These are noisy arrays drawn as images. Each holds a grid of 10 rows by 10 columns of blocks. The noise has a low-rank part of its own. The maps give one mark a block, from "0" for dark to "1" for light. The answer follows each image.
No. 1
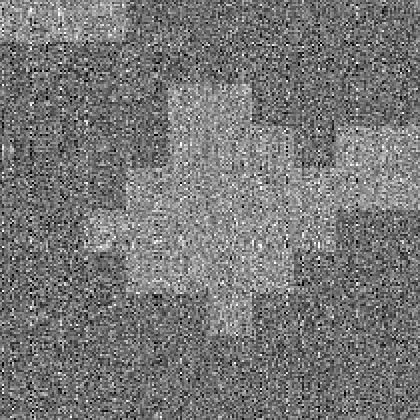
1 1 1 0 0 0 0 0 0 0
0 0 0 0 0 0 0 0 0 0
0 0 0 0 1 1 0 0 0 0
0 0 0 0 1 1 1 0 1 1
0 0 0 1 1 1 1 1 1 1
0 0 1 1 1 1 1 1 0 0
0 0 0 1 1 1 1 0 0 0
0 0 0 0 0 1 0 0 0 0
0 0 0 0 0 0 0 0 0 0
0 0 0 0 0 0 0 0 0 0
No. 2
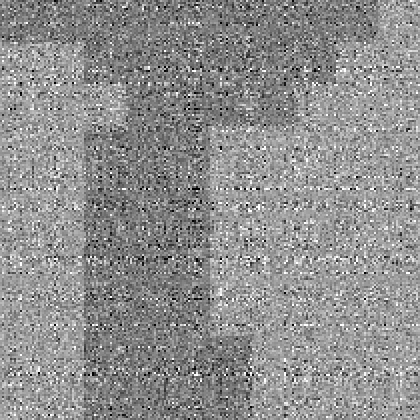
0 0 0 0 0 0 0 0 0 1
1 1 0 0 0 0 0 0 1 1
1 1 1 0 0 0 0 1 1 1
1 1 0 0 0 1 1 1 1 1
1 1 0 0 0 1 1 1 1 1
1 1 0 0 0 1 1 1 1 1
1 1 0 0 0 1 1 1 1 1
1 1 0 0 0 1 1 1 1 1
1 1 0 0 0 0 1 1 1 1
1 1 0 0 0 0 1 1 1 1
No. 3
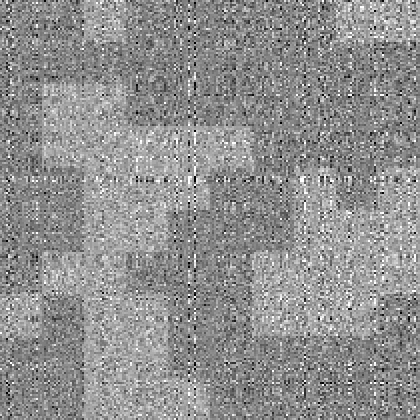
0 0 1 0 0 0 0 0 1 1
0 0 0 0 0 0 0 0 0 0
0 1 1 0 0 0 0 0 0 0
0 1 1 1 1 1 0 0 0 0
0 0 1 1 1 0 0 1 0 1
0 0 1 1 0 0 0 1 1 1
0 1 1 0 0 0 1 1 1 1
1 0 1 1 0 0 1 1 1 0
0 0 1 1 0 0 0 0 0 0
0 0 1 1 1 0 0 0 0 0
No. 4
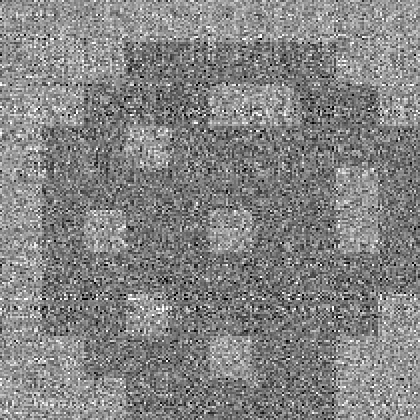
1 1 1 1 1 1 1 1 1 1
1 1 1 0 0 0 0 0 1 1
1 1 0 0 0 1 1 0 0 1
1 0 0 1 0 0 0 0 0 0
1 0 0 0 0 0 0 0 1 0
1 0 1 0 0 1 0 0 1 0
1 0 0 0 0 0 0 0 0 0
1 0 0 1 0 0 0 0 0 1
1 1 0 0 0 1 0 0 1 1
1 1 1 0 0 0 0 0 1 1
